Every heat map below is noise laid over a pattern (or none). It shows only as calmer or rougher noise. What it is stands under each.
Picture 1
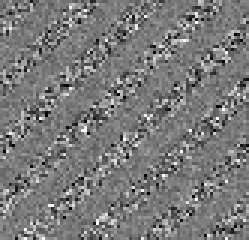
diagonal stripes
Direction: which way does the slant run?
bottom left to top right
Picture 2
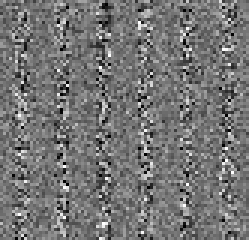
vertical stripes
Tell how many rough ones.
6
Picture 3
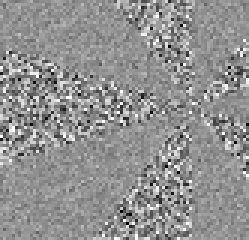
spokes from one point
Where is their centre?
middle right
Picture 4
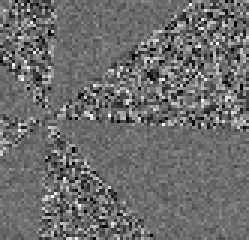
spokes from one point
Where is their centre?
middle left
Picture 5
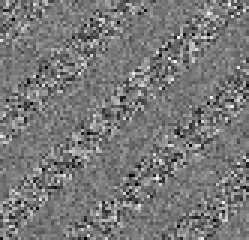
diagonal stripes
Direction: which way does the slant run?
bottom left to top right
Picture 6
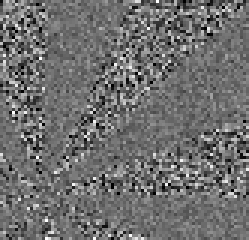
spokes from one point
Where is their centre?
bottom left
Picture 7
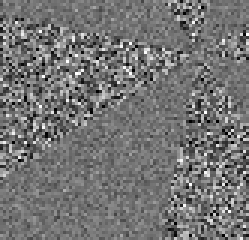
spokes from one point
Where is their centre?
top right
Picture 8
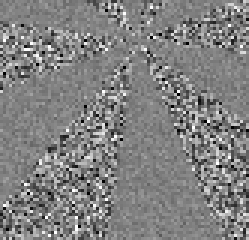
spokes from one point
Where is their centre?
top middle
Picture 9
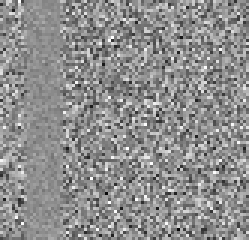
one vertical stripe
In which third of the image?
left
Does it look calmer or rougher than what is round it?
calmer
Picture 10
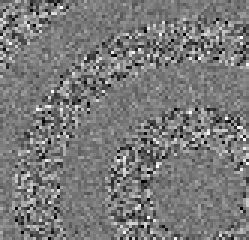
rings round one point
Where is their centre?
bottom right
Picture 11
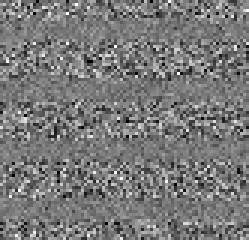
horizontal stripes
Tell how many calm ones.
4
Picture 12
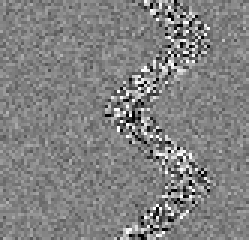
a wavy band
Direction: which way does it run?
top to bottom
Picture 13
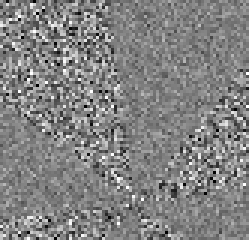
spokes from one point
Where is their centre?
bottom middle
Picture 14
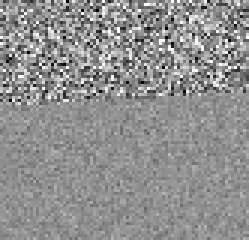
a sharp edge
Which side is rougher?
top
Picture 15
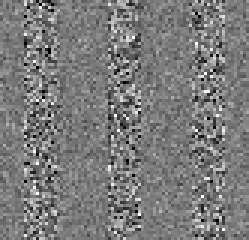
vertical stripes
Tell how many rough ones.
3
